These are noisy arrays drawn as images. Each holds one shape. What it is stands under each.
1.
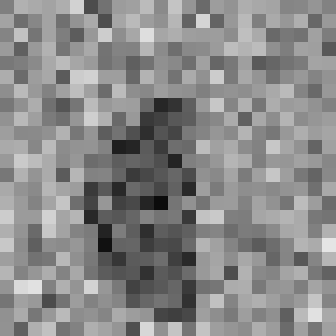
half disc
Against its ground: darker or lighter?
darker
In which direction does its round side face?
left
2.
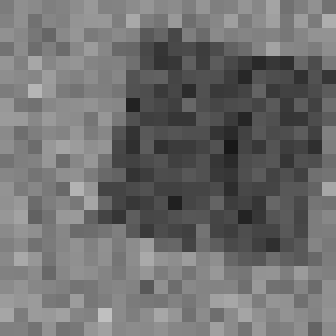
square
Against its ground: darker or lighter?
darker
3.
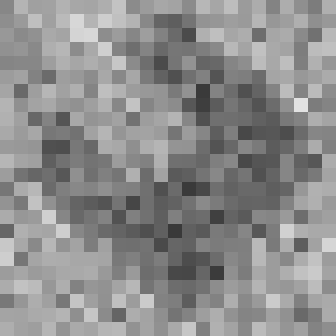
square with a notch
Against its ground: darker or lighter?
darker
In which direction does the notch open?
up and left
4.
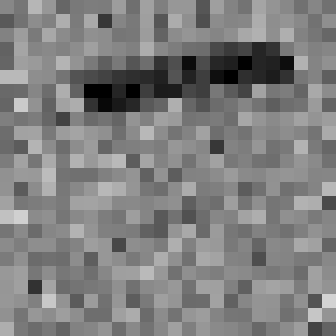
bar
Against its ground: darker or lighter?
darker
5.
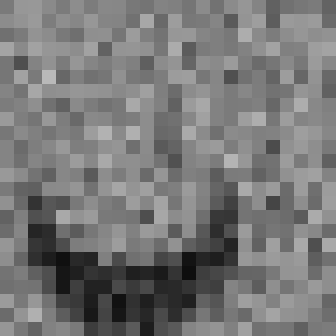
crescent
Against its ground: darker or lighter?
darker
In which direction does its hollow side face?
up
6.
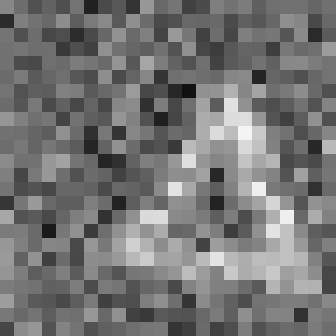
triangle frame
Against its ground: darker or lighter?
lighter
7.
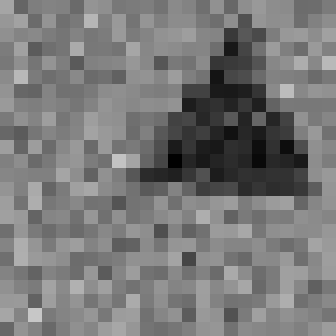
triangle
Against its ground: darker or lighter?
darker
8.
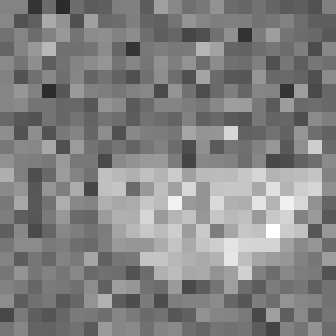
half disc
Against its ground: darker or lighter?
lighter
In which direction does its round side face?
down
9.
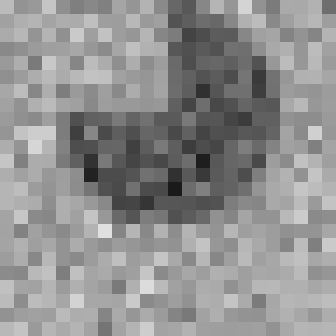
disc with a wedge cut out
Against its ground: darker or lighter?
darker
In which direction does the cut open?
up and left
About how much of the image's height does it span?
two thirds
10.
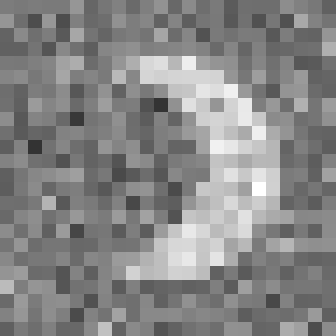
crescent
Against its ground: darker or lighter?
lighter
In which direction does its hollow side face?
left
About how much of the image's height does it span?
two thirds
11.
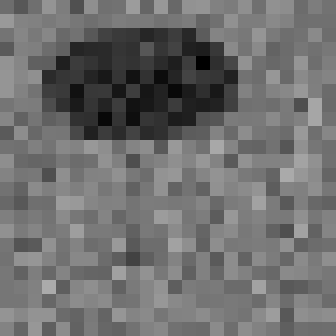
ellipse
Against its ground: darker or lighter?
darker
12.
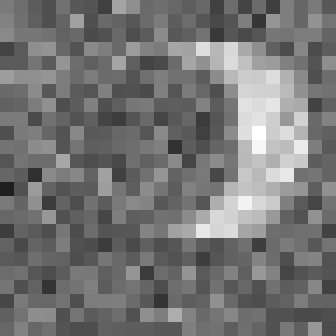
crescent
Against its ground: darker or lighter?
lighter
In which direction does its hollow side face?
left
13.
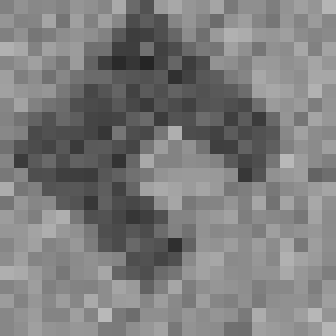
square with a notch
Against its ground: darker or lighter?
darker
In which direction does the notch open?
down and right
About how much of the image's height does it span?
nearly all
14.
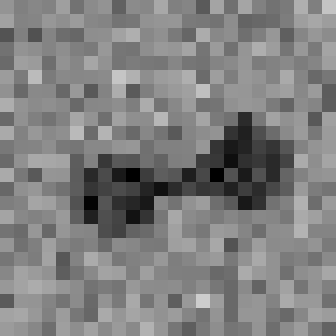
dumbbell
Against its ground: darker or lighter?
darker
